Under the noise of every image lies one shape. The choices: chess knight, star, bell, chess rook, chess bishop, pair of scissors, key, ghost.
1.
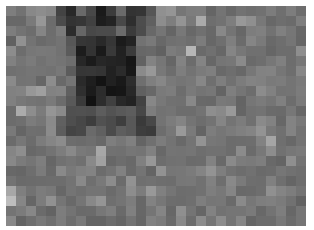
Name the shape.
chess rook
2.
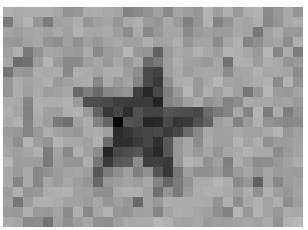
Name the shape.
star
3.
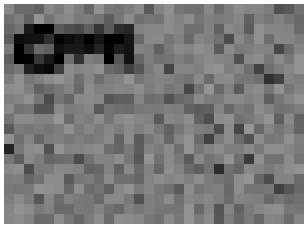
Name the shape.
key
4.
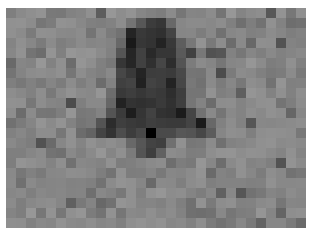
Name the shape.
bell
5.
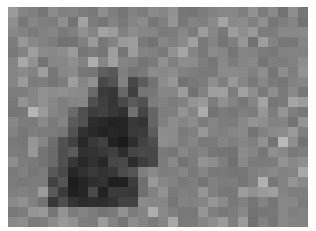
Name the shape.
chess knight
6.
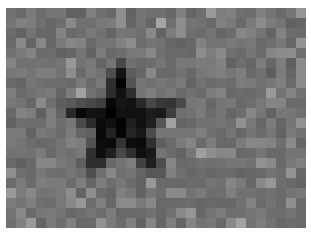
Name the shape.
star
